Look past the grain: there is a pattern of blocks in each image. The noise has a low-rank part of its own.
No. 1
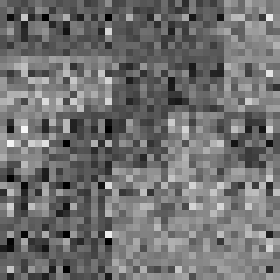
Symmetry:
no symmetry
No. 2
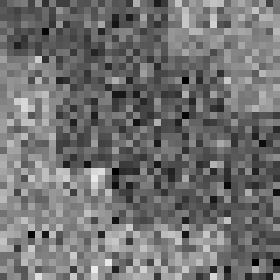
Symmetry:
mirrored about the diagonal from the bottom left
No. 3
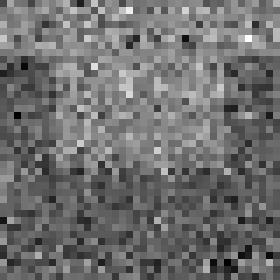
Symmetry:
left and right mirror each other
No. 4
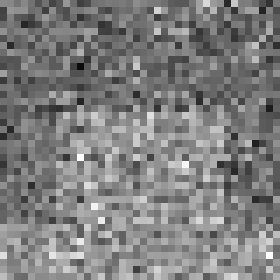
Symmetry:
left and right mirror each other
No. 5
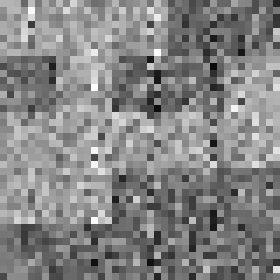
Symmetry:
no symmetry
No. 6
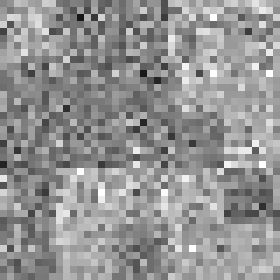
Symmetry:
no symmetry
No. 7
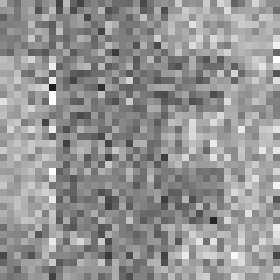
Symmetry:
top and bottom mirror each other
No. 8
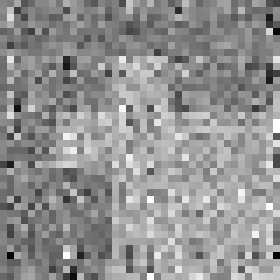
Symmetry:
mirrored about the diagonal from the top left
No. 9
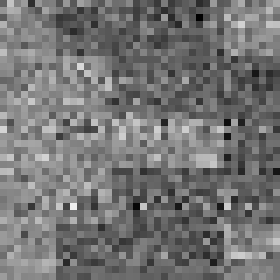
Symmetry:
top and bottom mirror each other
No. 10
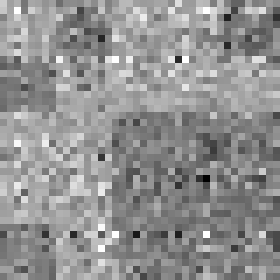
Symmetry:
mirrored about the diagonal from the top left
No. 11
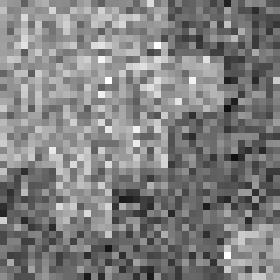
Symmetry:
mirrored about the diagonal from the top left
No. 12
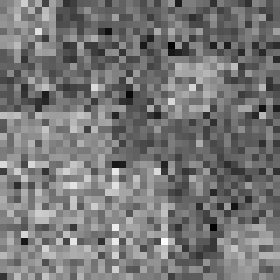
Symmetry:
mirrored about the diagonal from the bottom left
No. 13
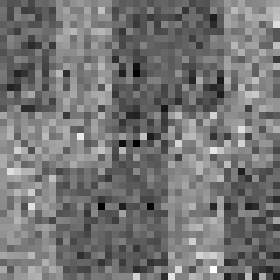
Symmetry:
the same after a half turn
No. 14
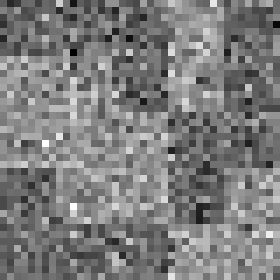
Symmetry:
no symmetry
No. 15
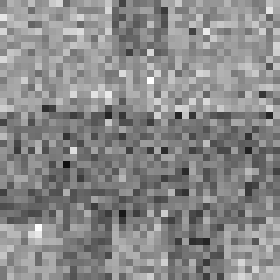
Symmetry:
left and right mirror each other
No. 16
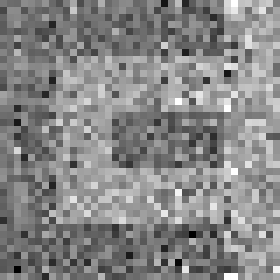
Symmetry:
top and bottom mirror each other
